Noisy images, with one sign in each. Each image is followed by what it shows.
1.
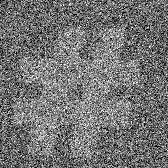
hash sign
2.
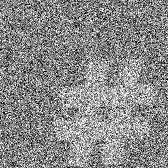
hash sign
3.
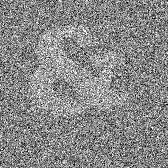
ampersand
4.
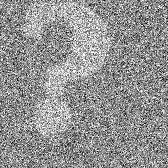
question mark
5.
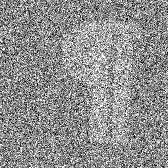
pilcrow
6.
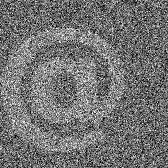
at sign
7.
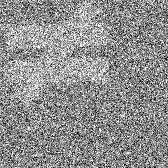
not-equal sign
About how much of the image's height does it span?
two thirds
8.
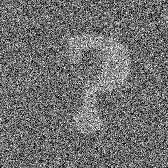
question mark
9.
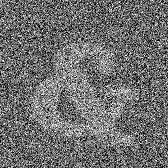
ampersand
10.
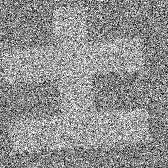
plus-minus sign
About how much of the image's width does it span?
nearly all
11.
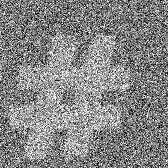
hash sign
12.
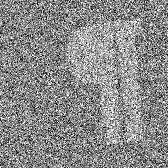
pilcrow
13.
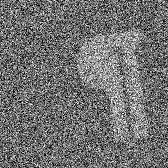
pilcrow
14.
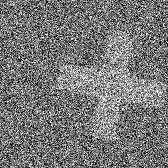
plus sign
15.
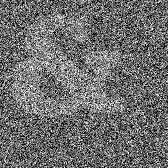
ampersand
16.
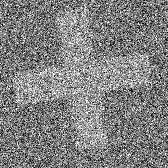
plus sign
